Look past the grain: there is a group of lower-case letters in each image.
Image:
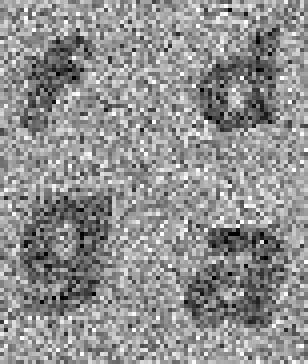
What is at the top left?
f
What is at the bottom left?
g
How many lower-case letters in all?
4
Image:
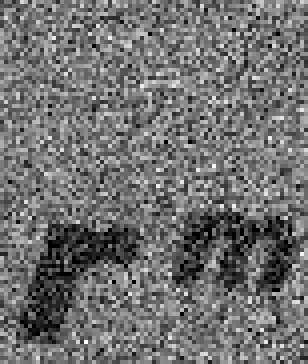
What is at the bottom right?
m
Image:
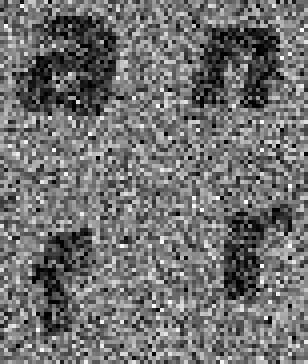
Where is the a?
top left
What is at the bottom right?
r
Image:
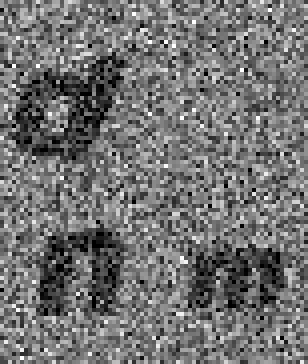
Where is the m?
bottom right
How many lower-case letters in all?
3
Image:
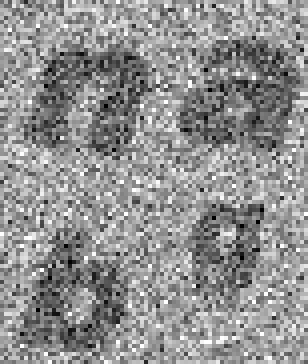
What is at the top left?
n
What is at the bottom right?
g
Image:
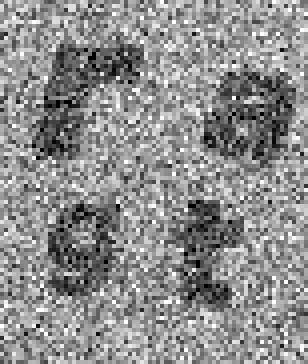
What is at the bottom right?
t
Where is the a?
top right
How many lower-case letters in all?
4
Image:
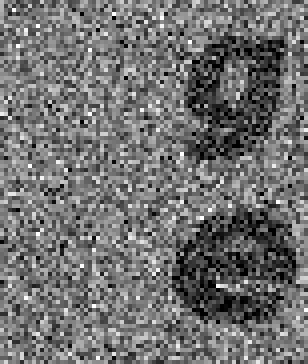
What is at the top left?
nothing
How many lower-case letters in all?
2
